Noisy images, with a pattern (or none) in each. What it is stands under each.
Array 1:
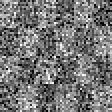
a checkerboard
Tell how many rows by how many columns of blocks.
4 by 6
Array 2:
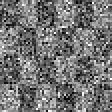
a checkerboard
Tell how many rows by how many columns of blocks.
4 by 6
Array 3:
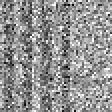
bands of columns
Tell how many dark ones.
4
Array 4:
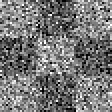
a checkerboard
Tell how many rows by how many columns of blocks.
3 by 3
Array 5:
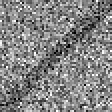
a diagonal band
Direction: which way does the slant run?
bottom left to top right
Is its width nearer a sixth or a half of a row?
a sixth
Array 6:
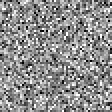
only noise
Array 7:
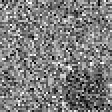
one block
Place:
bottom right
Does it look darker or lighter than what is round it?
darker
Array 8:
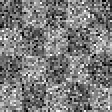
a checkerboard
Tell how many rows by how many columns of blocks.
4 by 5
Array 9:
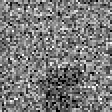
one block
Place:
bottom middle
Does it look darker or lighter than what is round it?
darker
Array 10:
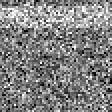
one band of rows
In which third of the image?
top
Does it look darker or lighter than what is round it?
lighter
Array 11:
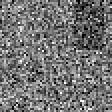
one block
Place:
top right
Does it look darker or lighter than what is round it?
darker
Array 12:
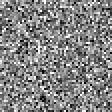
only noise
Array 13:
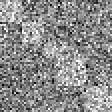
blocks along the diagonal
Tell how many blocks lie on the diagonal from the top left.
5
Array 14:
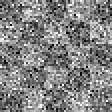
a checkerboard
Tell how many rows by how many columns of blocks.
5 by 5
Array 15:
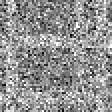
bands of rows crossing bands of columns
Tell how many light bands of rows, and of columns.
2 and 3
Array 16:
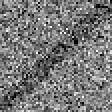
a diagonal band
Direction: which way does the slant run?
bottom left to top right
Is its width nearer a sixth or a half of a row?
a sixth
